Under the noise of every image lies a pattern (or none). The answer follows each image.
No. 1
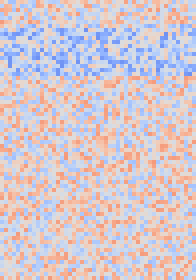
one horizontal stripe
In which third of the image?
top
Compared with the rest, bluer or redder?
bluer
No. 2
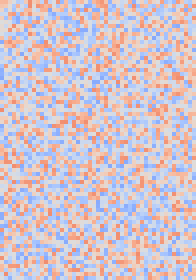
only noise
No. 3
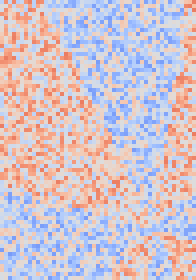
spokes from one point
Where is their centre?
bottom right
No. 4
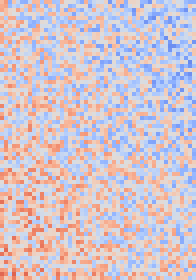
a smooth slope
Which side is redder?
bottom left
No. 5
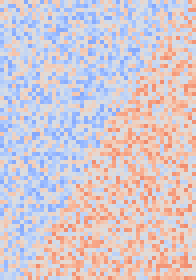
a sharp edge
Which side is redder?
bottom right
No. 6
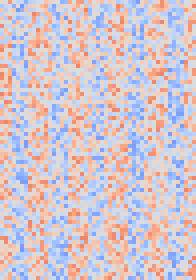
vertical stripes
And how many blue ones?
5
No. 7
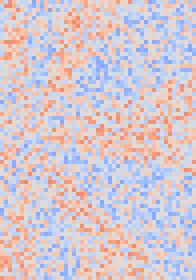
spokes from one point
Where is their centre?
middle left
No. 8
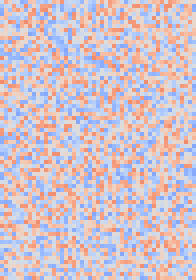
only noise
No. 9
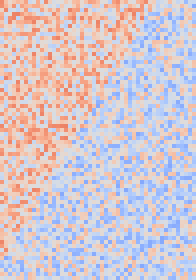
a sharp edge
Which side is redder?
top left
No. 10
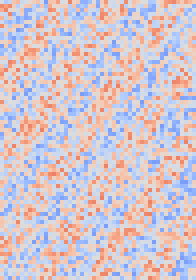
diagonal stripes
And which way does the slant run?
bottom left to top right
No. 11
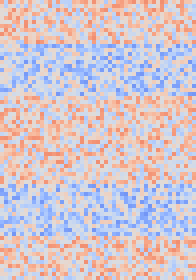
horizontal stripes
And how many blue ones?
2
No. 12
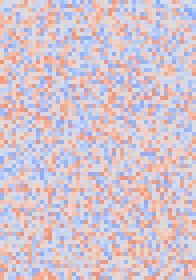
only noise
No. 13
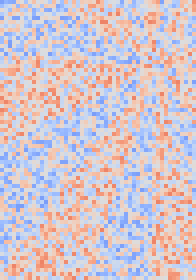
spokes from one point
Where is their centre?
top right
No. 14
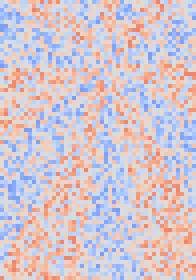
spokes from one point
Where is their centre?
top middle
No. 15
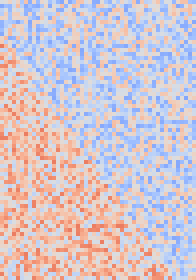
a sharp edge
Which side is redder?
bottom left
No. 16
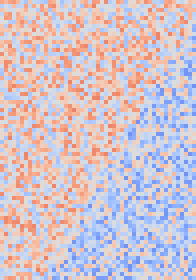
a sharp edge
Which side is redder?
top left
